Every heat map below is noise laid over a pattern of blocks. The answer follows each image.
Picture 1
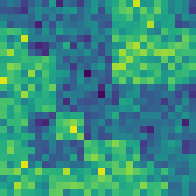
mirrored about the diagonal from the bottom left
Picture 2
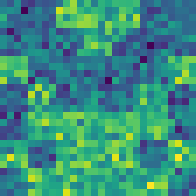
left and right mirror each other
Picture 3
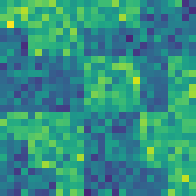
mirrored about the diagonal from the bottom left
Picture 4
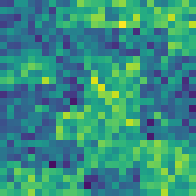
no symmetry
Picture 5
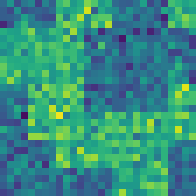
mirrored about the diagonal from the bottom left
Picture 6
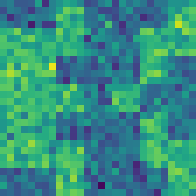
top and bottom mirror each other
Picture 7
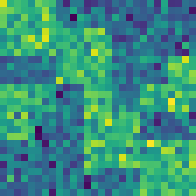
the same after a half turn
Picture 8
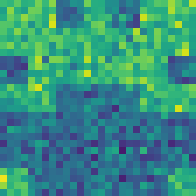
left and right mirror each other
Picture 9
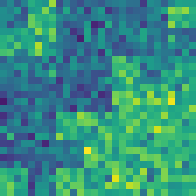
mirrored about the diagonal from the top left
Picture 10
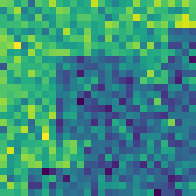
mirrored about the diagonal from the top left
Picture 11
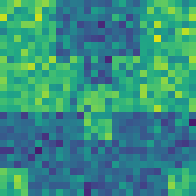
left and right mirror each other
